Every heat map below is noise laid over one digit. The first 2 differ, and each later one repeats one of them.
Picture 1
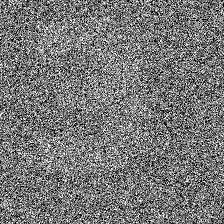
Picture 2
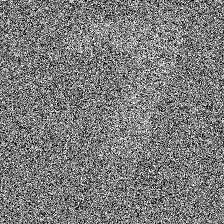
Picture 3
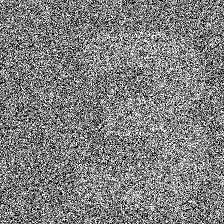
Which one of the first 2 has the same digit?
1
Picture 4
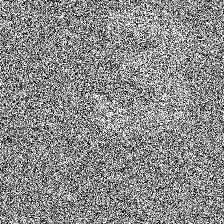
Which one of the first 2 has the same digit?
1
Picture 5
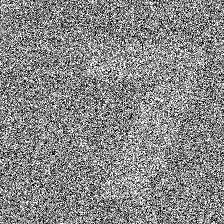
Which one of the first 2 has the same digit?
2
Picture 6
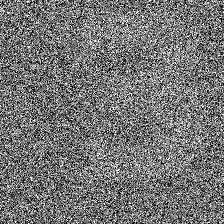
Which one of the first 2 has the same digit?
1
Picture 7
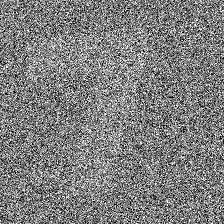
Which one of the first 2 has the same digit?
2
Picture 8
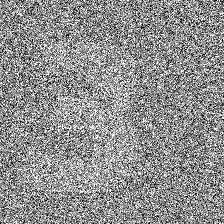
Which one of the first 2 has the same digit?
1
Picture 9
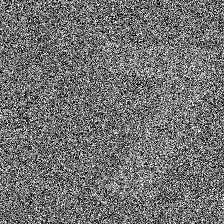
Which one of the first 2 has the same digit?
2
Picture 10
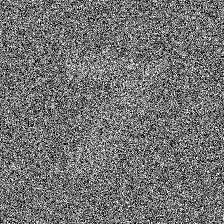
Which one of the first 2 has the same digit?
2
